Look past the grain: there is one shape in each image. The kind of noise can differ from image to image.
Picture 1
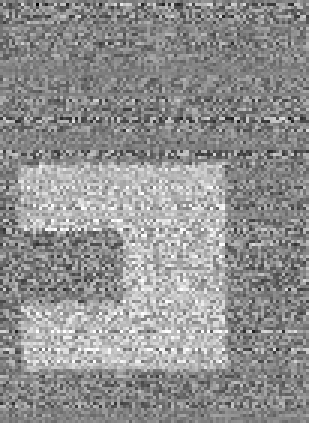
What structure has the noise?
rows of uneven size
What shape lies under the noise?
square with a notch
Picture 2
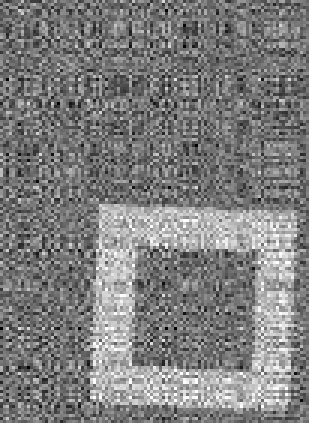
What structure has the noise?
low rank plus noise
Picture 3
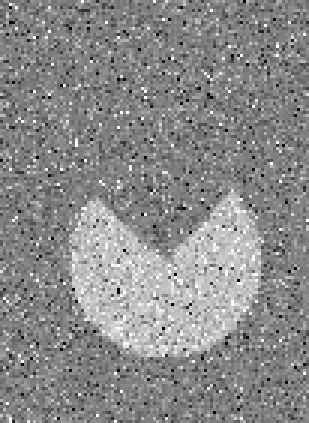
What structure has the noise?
heavy tails
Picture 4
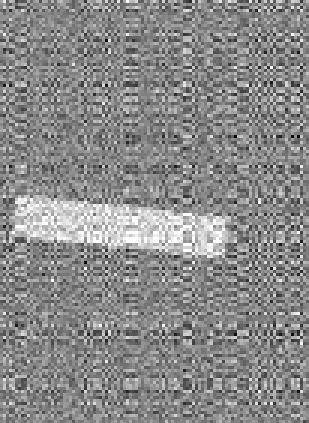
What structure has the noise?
low rank plus noise
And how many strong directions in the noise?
one
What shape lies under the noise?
bar
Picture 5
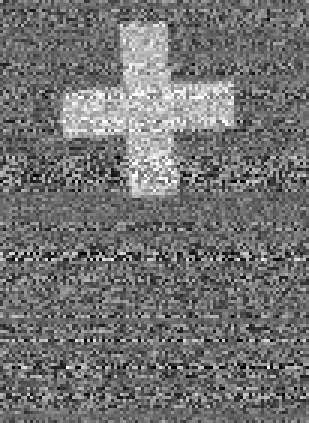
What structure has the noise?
rows of uneven size
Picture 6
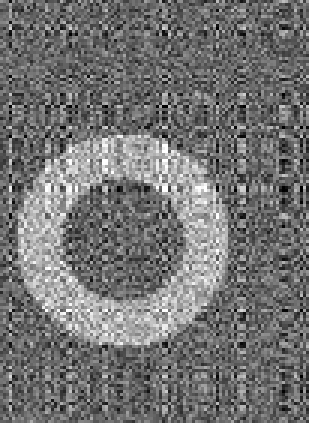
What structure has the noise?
low rank plus noise
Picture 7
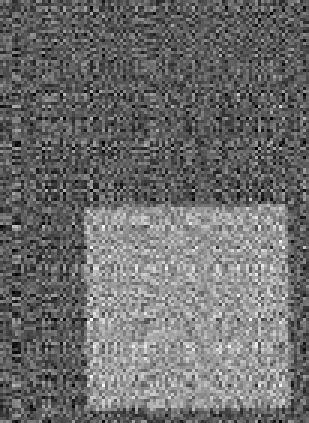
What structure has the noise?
low rank plus noise
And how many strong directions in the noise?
two
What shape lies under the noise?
square
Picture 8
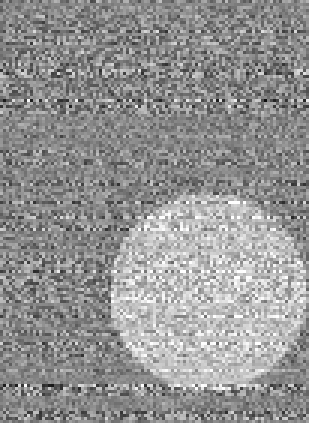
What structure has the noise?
rows of uneven size
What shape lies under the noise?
disc
